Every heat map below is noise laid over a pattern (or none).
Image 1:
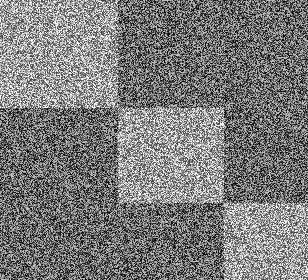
blocks along the diagonal
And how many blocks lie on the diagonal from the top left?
3
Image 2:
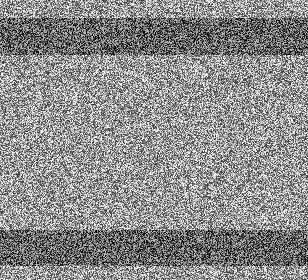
bands of rows
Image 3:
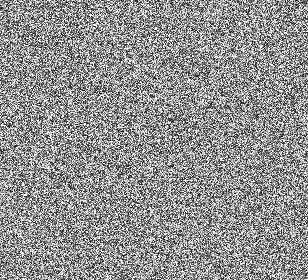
only noise
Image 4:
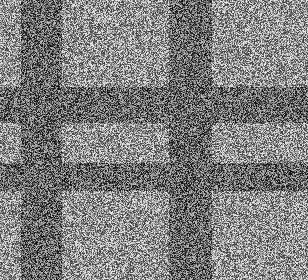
bands of rows crossing bands of columns
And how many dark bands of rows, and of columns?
2 and 2
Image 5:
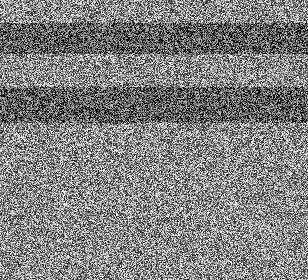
bands of rows
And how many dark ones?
2
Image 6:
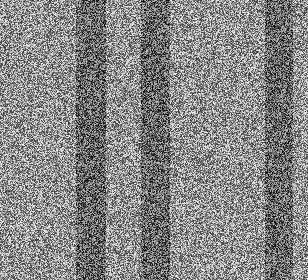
bands of columns
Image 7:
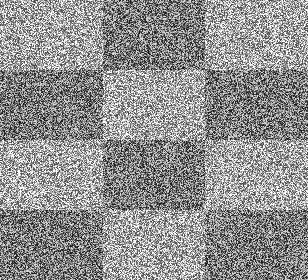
a checkerboard
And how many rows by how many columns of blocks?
4 by 3
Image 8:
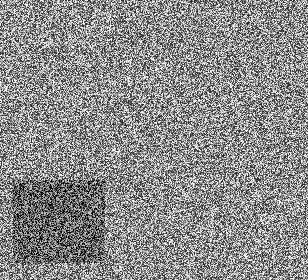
one block
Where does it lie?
bottom left
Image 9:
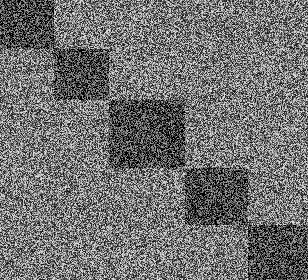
blocks along the diagonal
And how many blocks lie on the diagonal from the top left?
5
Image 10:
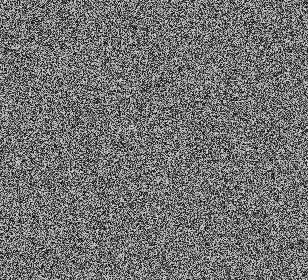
only noise
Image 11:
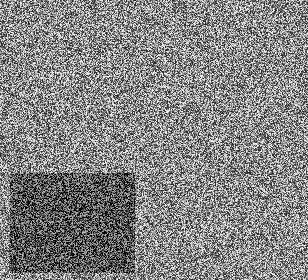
one block
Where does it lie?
bottom left
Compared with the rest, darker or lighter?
darker
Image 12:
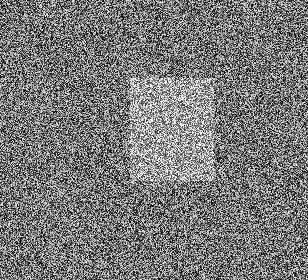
one block
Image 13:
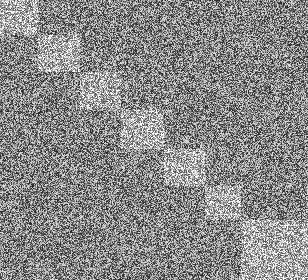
blocks along the diagonal
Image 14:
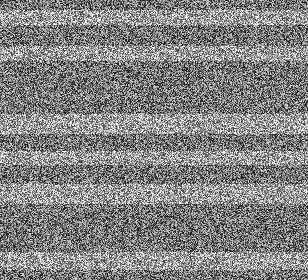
bands of rows
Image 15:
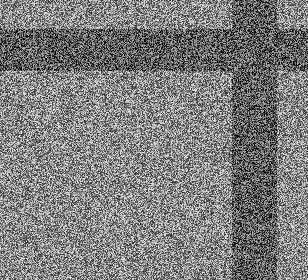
bands of rows crossing bands of columns
